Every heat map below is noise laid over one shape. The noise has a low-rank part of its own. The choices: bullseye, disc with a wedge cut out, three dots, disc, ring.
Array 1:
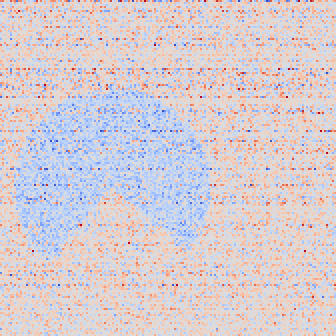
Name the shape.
disc with a wedge cut out
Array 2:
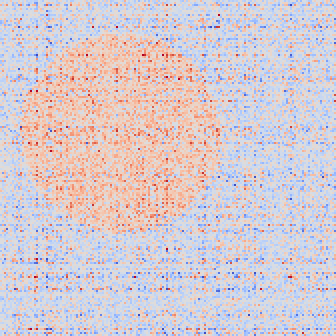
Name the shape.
disc
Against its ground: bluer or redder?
redder
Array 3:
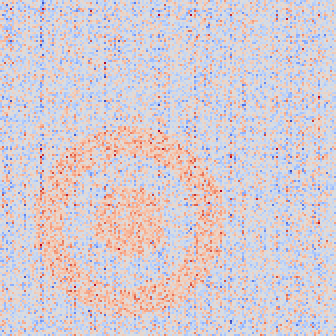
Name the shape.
bullseye
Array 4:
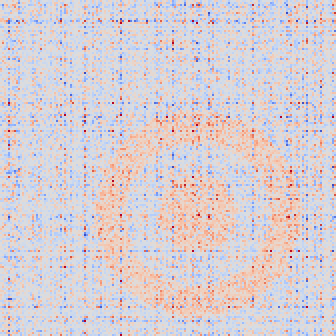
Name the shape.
bullseye
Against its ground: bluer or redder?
redder
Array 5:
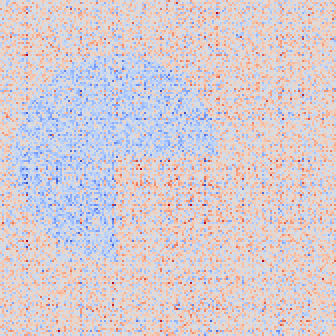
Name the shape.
disc with a wedge cut out
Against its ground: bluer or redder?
bluer
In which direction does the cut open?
down and right
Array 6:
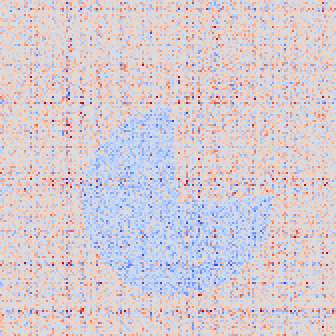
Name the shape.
disc with a wedge cut out
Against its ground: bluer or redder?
bluer
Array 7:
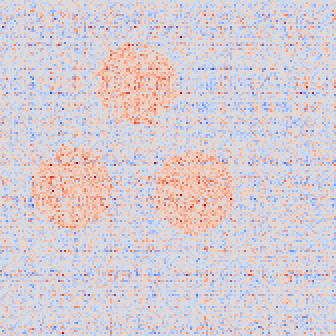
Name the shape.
three dots
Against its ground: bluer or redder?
redder
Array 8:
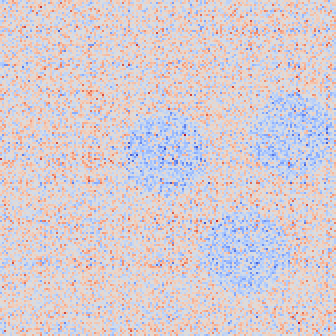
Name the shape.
three dots
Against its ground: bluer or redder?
bluer
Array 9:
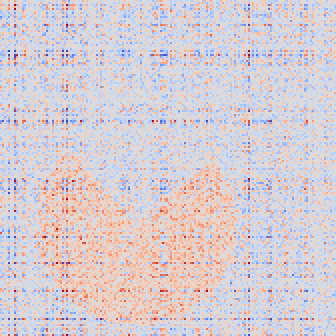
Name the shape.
disc with a wedge cut out
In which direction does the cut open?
up
